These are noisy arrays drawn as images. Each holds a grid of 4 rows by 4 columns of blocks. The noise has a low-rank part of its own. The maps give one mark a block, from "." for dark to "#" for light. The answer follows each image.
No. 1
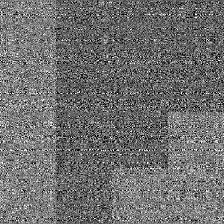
# . . .
# . . .
# . . #
# . # #
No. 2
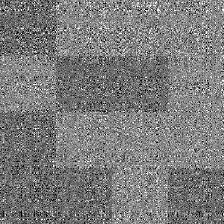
. # # #
# . . #
. # # #
. . # .
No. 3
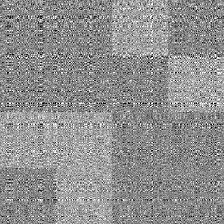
. . # .
. . . #
# # . .
. # . .
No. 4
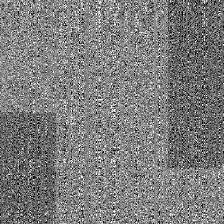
# # # .
# # # .
. # # .
. # # #
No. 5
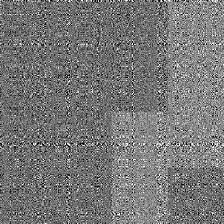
. . . #
. . . #
. . # #
. . # .
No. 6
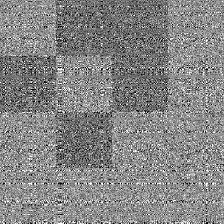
# . . #
. # . #
# . # #
# # # #
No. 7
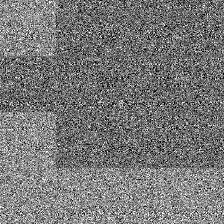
# . . .
. . . .
# . . .
# # # #
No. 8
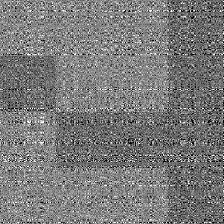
# # # .
. # # .
# . . .
# # # .
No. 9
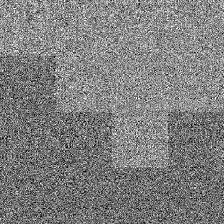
# # # #
. # # #
. . # .
. . . .
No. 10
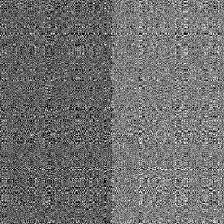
. . # #
. . # #
. . # #
. . # #
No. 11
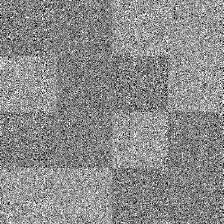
. . # #
# . . #
. . # .
# # . .
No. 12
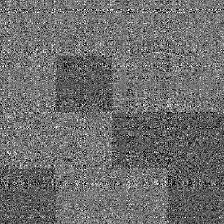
# # # #
# . # #
# # . .
. # # .
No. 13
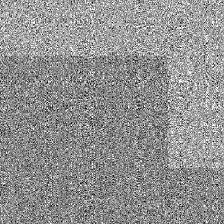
# # # #
. . . #
. . . #
. . . .
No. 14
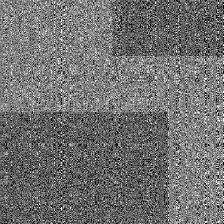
# # . .
# # # #
. . . #
. . . #
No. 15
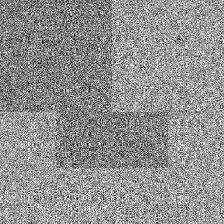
. . # #
. . # #
# . . #
# # # #
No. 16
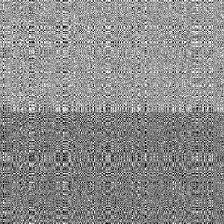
# # # #
# # # #
. . . .
. . . .
